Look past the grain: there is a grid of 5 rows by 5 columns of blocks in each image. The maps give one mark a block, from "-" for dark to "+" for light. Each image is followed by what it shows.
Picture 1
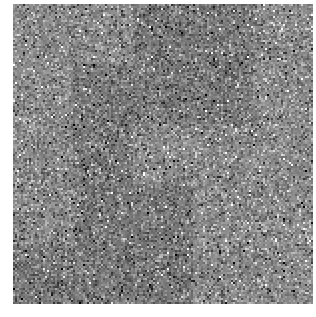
+ + - - +
+ - - - +
+ - + + +
+ - - + +
- - - + +
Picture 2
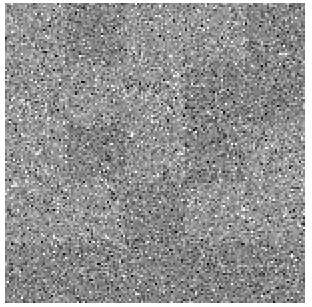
+ - + + -
+ + + - -
+ - + - +
+ + - + +
- - - - -
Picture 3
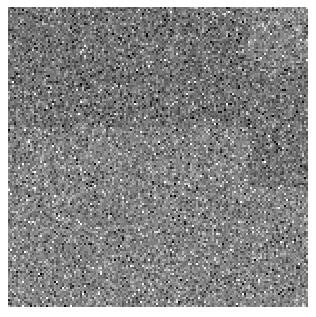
- - - - +
- - - - -
+ + + + -
+ + + + +
+ + + + +
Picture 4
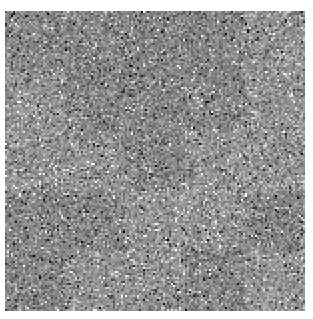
- - - - +
+ - - - +
+ + - + +
- - + + -
- + + - +
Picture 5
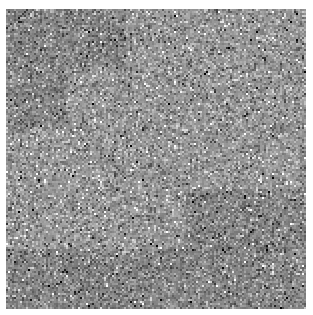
- - + + +
- + + + +
+ + + + +
+ + + - -
- - - - -
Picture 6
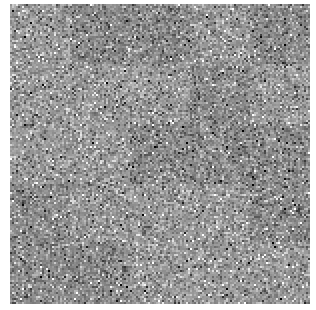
+ - - + -
+ + + - +
+ + - - -
- + + + -
- - + + +
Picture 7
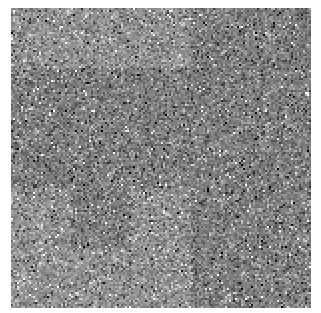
+ + + - -
- - - - -
- - - - -
+ - + - -
+ + + - -
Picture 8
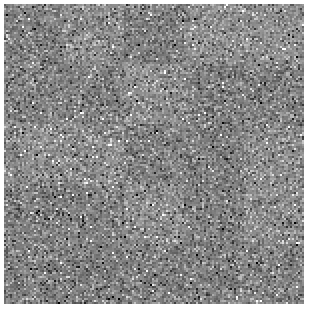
- + - + +
- - + - -
+ + - - +
- - + - +
- - - - -
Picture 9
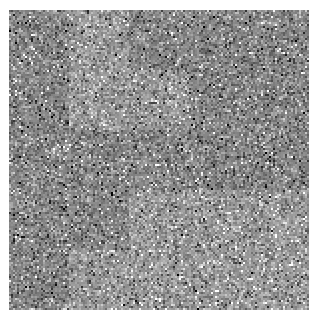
- + - - -
- + + - -
- - - - -
- - + + +
- + + + +
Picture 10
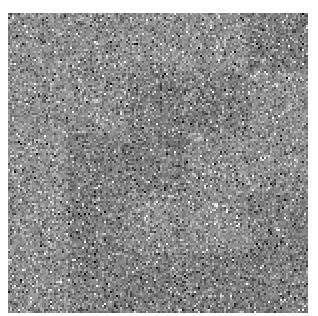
+ + + + -
+ + - - +
+ - - + +
+ - + + -
+ - - - -
